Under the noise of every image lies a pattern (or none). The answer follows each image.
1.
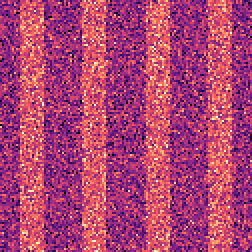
vertical stripes
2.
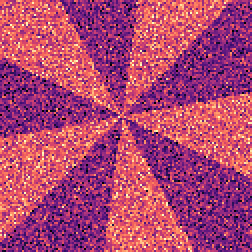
spokes from one point
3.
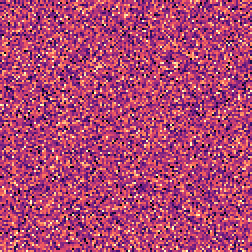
only noise
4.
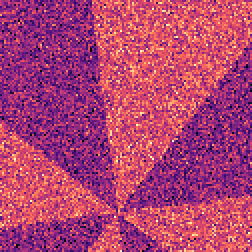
spokes from one point
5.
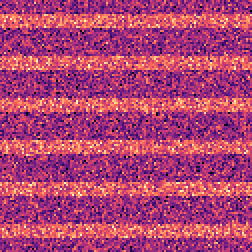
horizontal stripes
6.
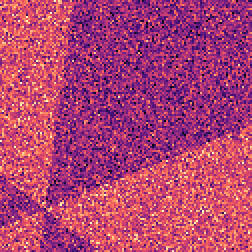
spokes from one point
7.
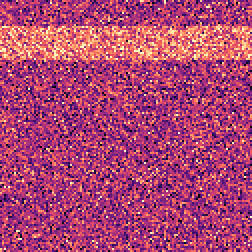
one horizontal stripe
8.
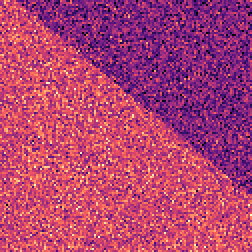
a sharp edge
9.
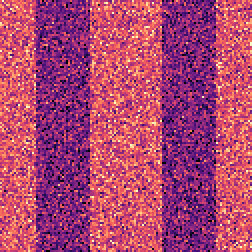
vertical stripes
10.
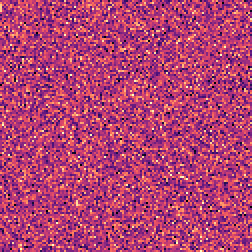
only noise
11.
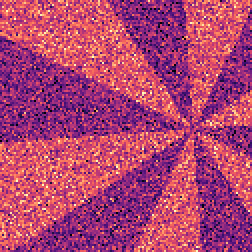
spokes from one point
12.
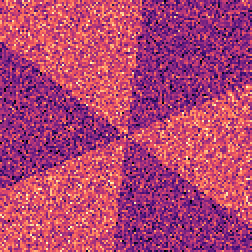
spokes from one point
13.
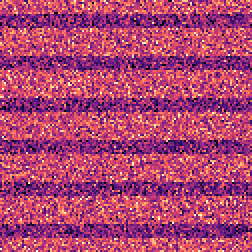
horizontal stripes
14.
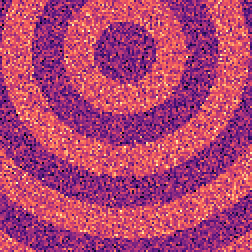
rings round one point
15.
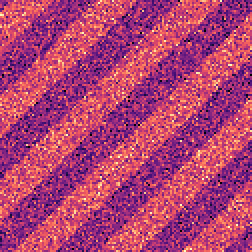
diagonal stripes
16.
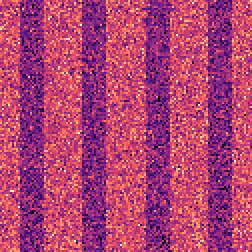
vertical stripes
